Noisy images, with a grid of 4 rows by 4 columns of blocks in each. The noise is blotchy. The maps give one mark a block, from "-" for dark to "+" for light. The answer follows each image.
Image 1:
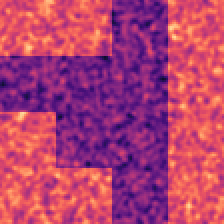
+ + - +
- - - +
+ - - +
+ + - +
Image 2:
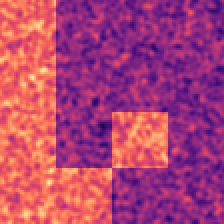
+ - - -
+ - - -
+ - + -
+ + - -
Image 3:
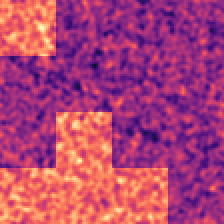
+ - - -
- - - -
- + - -
+ + + -
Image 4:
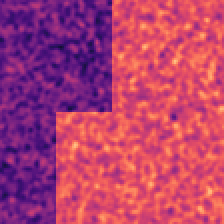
- - + +
- - + +
- + + +
- + + +
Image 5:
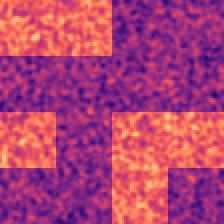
+ + - -
- - - -
+ - + +
- - + -
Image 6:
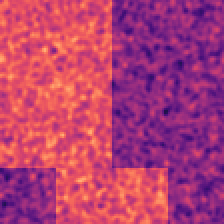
+ + - -
+ + - -
+ + - -
- + + -
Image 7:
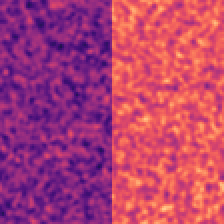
- - + +
- - + +
- - + +
- - + +
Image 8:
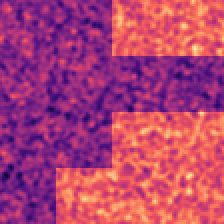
- - + +
- - - -
- - + +
- + + +
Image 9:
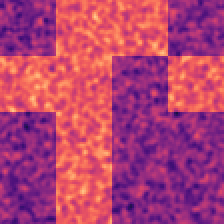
- + + -
+ + - +
- + - -
- + - -
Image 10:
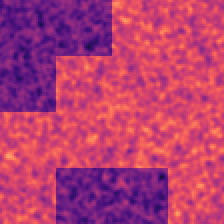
- - + +
- + + +
+ + + +
+ - - +
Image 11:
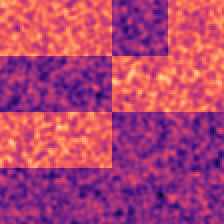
+ + - +
- - + +
+ + - -
- - - -
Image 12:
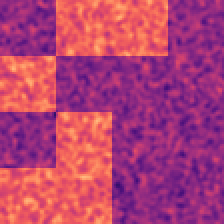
- + + -
+ - - -
- + - -
+ + - -
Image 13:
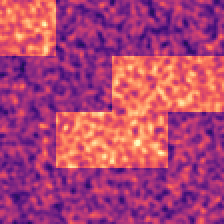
+ - - -
- - + +
- + + -
- - - -
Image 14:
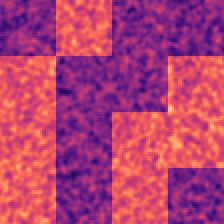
- + - -
+ - - +
+ - + +
+ - + -
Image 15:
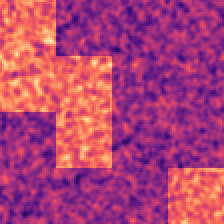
+ - - -
+ + - -
- + - -
- - - +
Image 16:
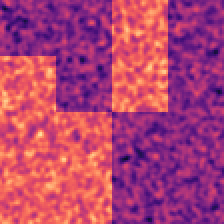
- - + -
+ - + -
+ + - -
+ + - -
